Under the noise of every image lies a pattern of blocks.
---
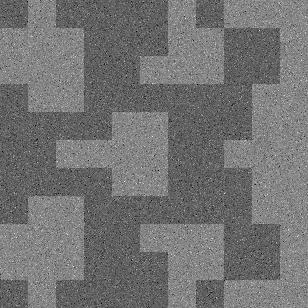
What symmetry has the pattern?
top and bottom mirror each other
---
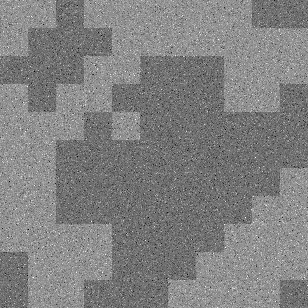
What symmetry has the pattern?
mirrored about the diagonal from the top left
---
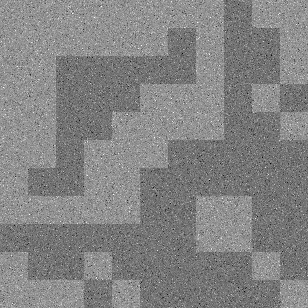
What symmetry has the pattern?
mirrored about the diagonal from the top left
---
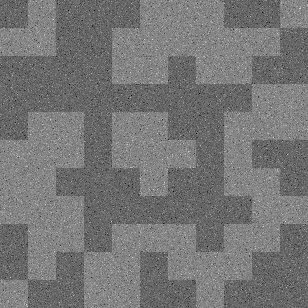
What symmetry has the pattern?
mirrored about the diagonal from the top left
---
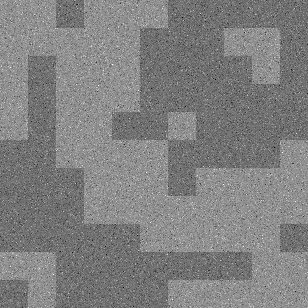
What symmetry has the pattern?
mirrored about the diagonal from the bottom left
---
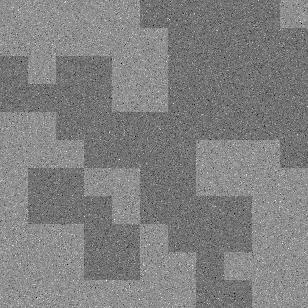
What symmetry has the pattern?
mirrored about the diagonal from the bottom left
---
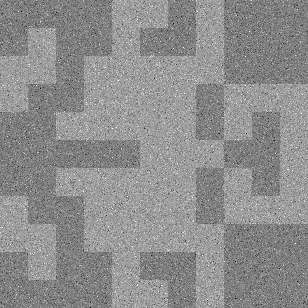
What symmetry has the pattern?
top and bottom mirror each other
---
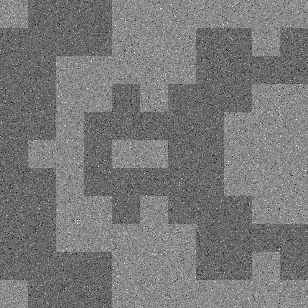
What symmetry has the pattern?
top and bottom mirror each other
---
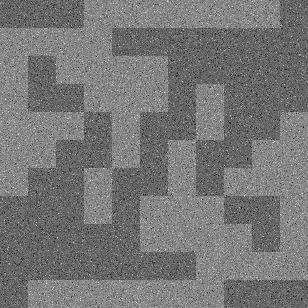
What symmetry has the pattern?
the same after a half turn
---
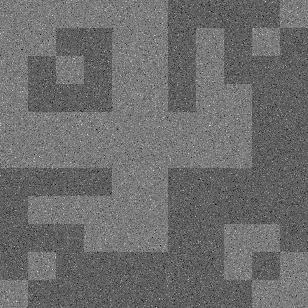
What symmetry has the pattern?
mirrored about the diagonal from the top left
